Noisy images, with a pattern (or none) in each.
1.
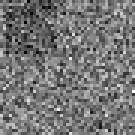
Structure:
one block
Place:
top left
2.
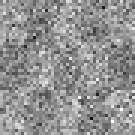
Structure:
a checkerboard
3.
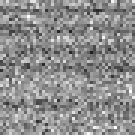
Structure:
bands of rows
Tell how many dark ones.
5
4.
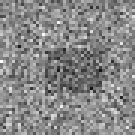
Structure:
one block
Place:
centre
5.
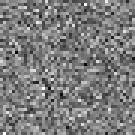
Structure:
only noise
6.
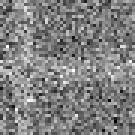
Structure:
bands of rows crossing bands of columns
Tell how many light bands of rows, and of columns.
1 and 1
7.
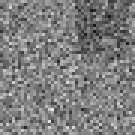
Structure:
one block
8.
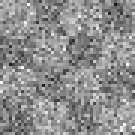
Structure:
a checkerboard
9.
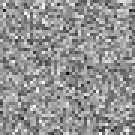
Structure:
only noise
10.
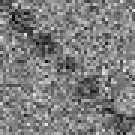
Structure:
blocks along the diagonal
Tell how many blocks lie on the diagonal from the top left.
7
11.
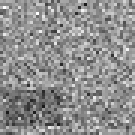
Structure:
one block
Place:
bottom left
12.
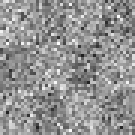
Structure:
a checkerboard
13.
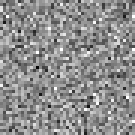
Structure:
only noise
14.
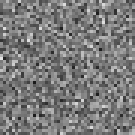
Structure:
only noise
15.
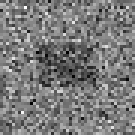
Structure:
one block
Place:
centre
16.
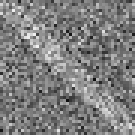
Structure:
a diagonal band
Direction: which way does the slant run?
top left to bottom right
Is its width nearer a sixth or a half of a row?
a sixth
